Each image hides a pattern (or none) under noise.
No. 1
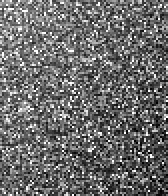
a smooth slope
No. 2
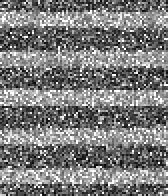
horizontal stripes
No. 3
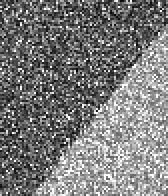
a sharp edge
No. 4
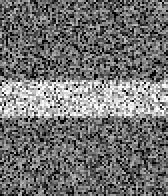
one horizontal stripe
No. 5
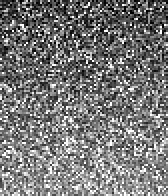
a smooth slope
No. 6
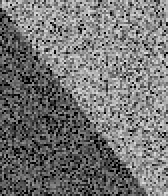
a sharp edge
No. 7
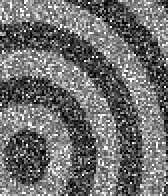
rings round one point
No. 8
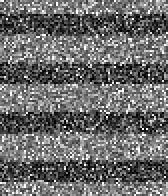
horizontal stripes
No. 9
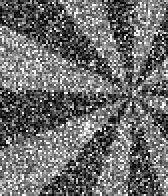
spokes from one point
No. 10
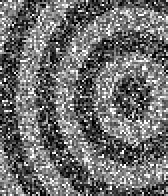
rings round one point
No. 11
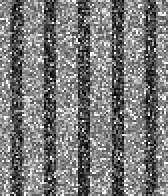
vertical stripes
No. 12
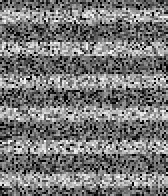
horizontal stripes
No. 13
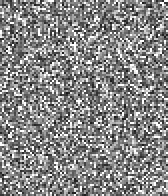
only noise
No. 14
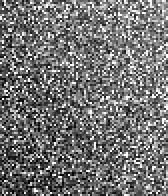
a smooth slope
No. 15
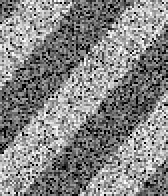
diagonal stripes
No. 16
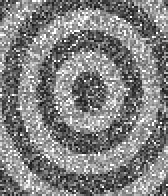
rings round one point
